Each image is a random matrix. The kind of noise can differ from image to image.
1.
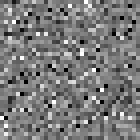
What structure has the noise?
heavy tails
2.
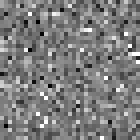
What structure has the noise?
heavy tails
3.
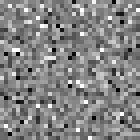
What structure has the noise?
heavy tails
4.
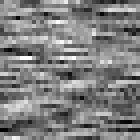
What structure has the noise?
streaked along the rows
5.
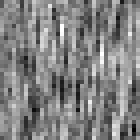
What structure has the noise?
streaked along the columns
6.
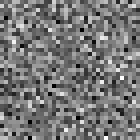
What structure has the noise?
independent entries
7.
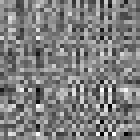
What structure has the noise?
low rank plus noise
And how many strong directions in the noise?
one
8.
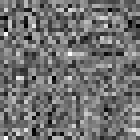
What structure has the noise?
low rank plus noise
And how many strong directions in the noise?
three or four
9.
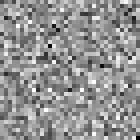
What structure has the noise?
independent entries
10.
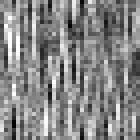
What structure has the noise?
streaked along the columns
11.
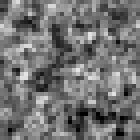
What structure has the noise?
blotchy
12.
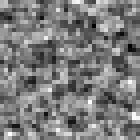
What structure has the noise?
blotchy
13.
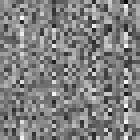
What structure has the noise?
columns of uneven size
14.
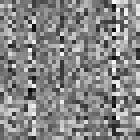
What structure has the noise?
columns of uneven size
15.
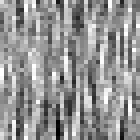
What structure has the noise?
streaked along the columns
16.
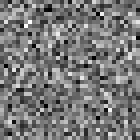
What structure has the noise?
independent entries
